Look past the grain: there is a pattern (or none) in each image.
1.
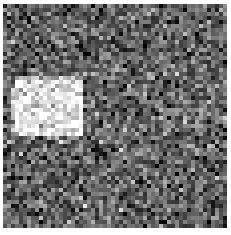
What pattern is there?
one block
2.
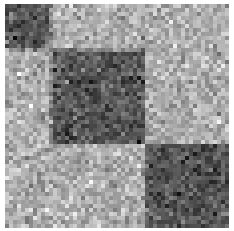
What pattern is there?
blocks along the diagonal
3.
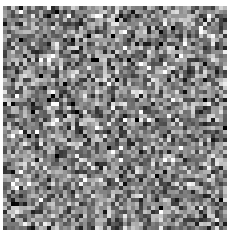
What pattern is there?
only noise
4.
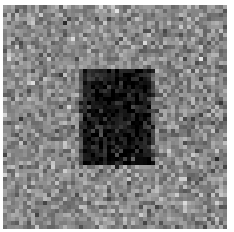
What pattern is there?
one block
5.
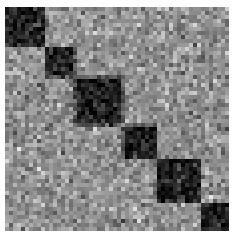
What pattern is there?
blocks along the diagonal
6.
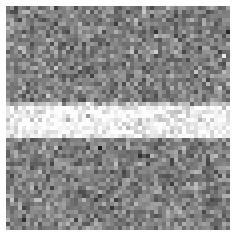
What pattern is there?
one band of rows
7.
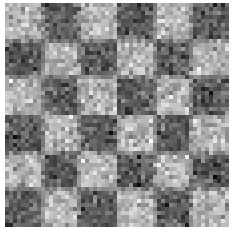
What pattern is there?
a checkerboard
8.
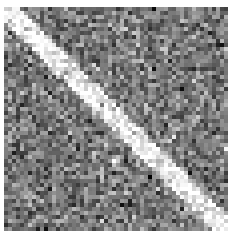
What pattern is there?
a diagonal band
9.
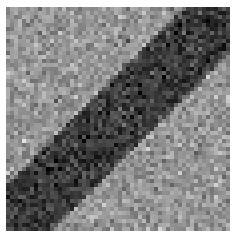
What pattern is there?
a diagonal band
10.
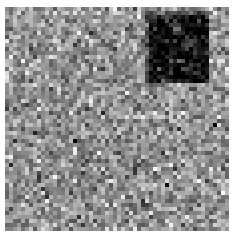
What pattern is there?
one block
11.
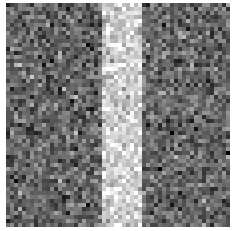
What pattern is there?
one band of columns
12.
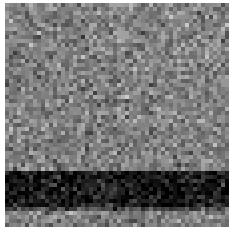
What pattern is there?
one band of rows
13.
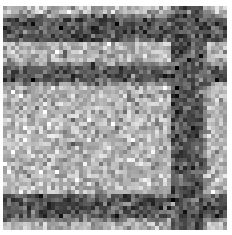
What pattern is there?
bands of rows crossing bands of columns
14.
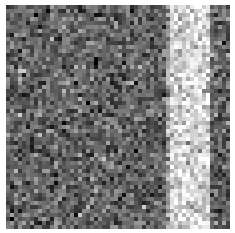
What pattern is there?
one band of columns
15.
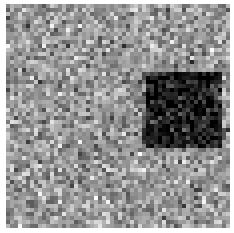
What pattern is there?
one block
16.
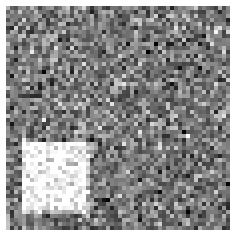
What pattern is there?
one block
